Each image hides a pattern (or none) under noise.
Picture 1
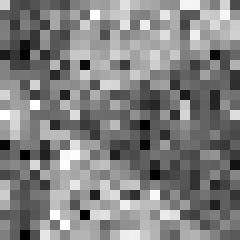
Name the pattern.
spokes from one point
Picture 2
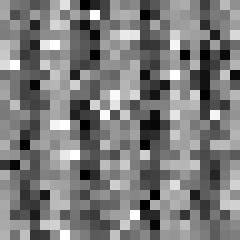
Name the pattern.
vertical stripes
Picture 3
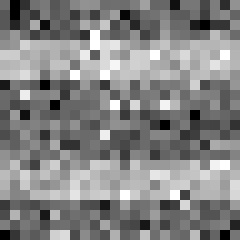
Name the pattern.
horizontal stripes
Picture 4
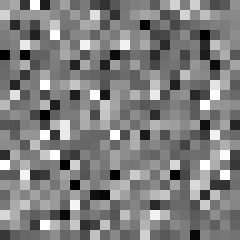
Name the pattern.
only noise
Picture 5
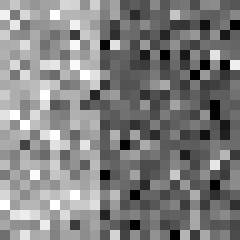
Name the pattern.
a sharp edge
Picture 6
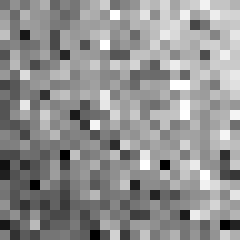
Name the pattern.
a smooth slope
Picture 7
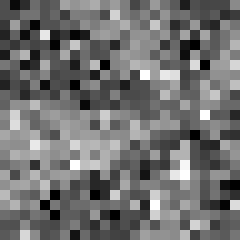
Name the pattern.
spokes from one point
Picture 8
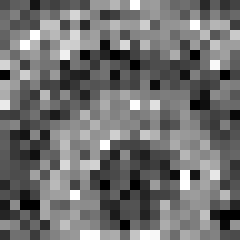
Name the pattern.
rings round one point
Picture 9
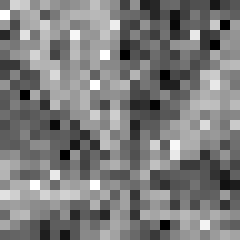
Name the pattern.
spokes from one point
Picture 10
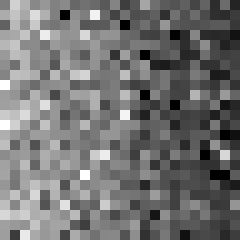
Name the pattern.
a smooth slope
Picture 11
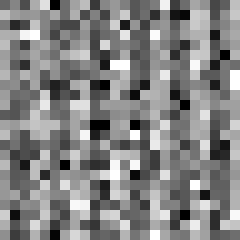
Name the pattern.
vertical stripes
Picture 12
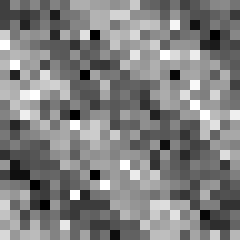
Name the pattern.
diagonal stripes
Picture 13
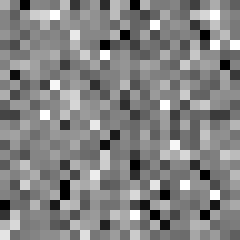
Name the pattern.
only noise
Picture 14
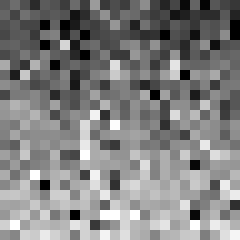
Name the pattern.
a smooth slope
